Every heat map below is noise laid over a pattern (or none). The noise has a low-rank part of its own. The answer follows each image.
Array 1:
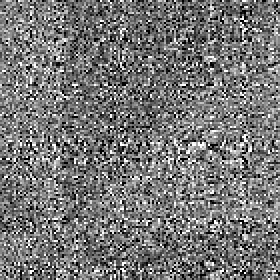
spokes from one point
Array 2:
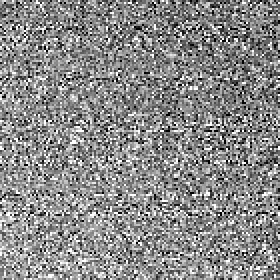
a smooth slope
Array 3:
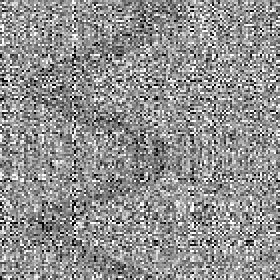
a wavy band
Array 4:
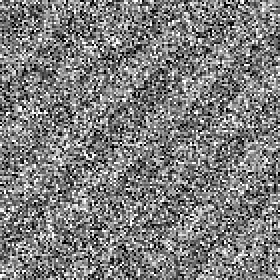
diagonal stripes
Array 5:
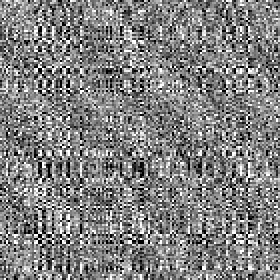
diagonal stripes
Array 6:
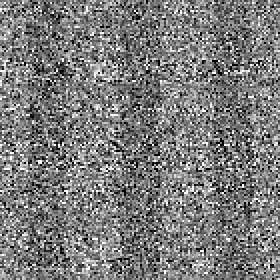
vertical stripes
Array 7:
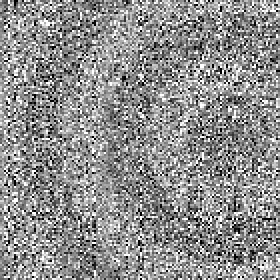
rings round one point
